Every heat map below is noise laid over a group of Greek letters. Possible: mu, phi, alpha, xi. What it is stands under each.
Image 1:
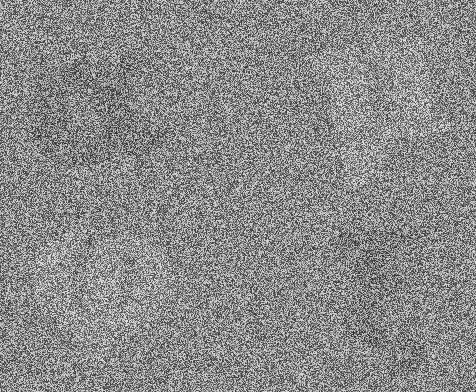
top left: dark alpha; top right: light mu; bottom left: light phi; bottom right: dark xi
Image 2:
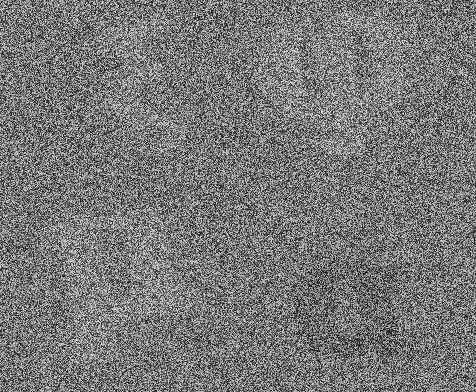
top left: light xi; top right: light phi; bottom left: light mu; bottom right: dark alpha
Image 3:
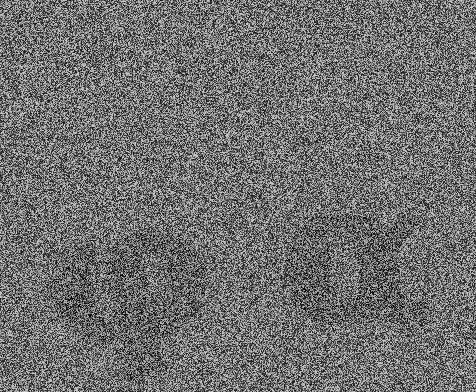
bottom left: dark phi; bottom right: dark alpha
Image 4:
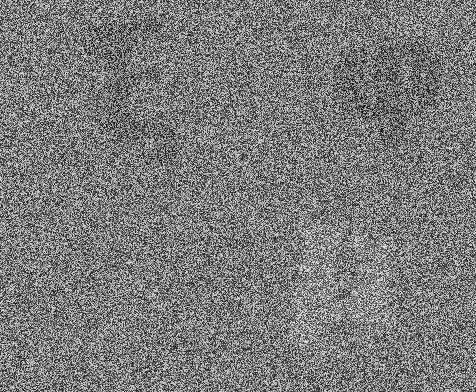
top left: dark xi; top right: dark phi; bottom right: light mu
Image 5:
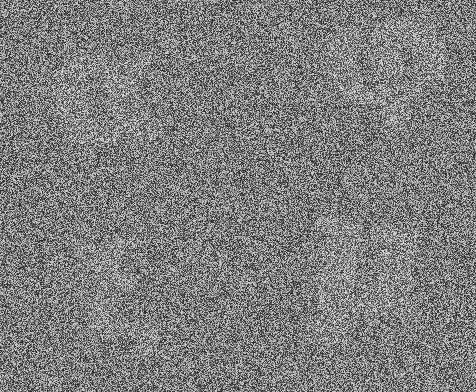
top left: light alpha; top right: light phi; bottom left: light xi; bottom right: light mu
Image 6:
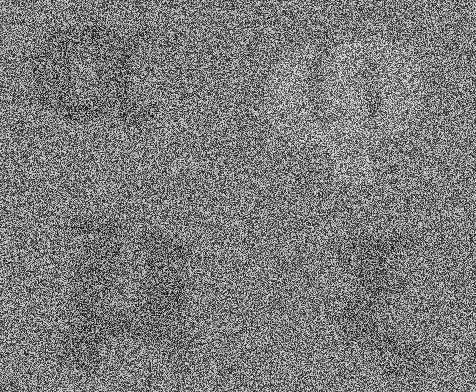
top left: dark alpha; top right: light phi; bottom left: dark mu; bottom right: dark xi
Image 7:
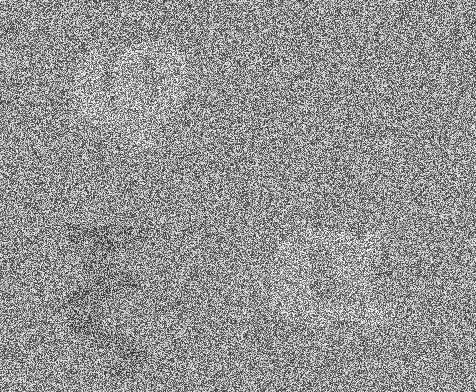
top left: light phi; bottom left: dark xi; bottom right: light alpha
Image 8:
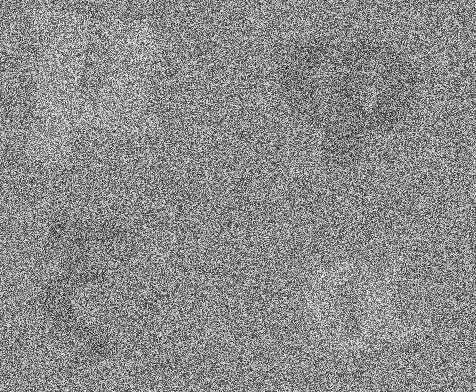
top left: light mu; top right: dark phi; bottom left: dark xi; bottom right: light alpha
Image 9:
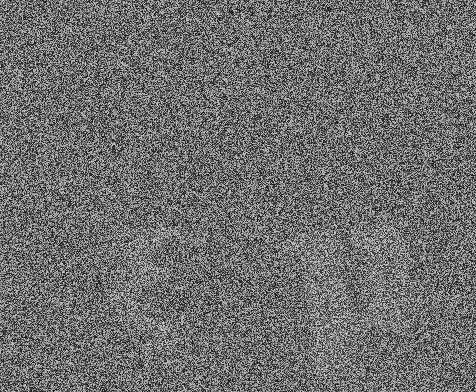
bottom left: light xi; bottom right: light mu
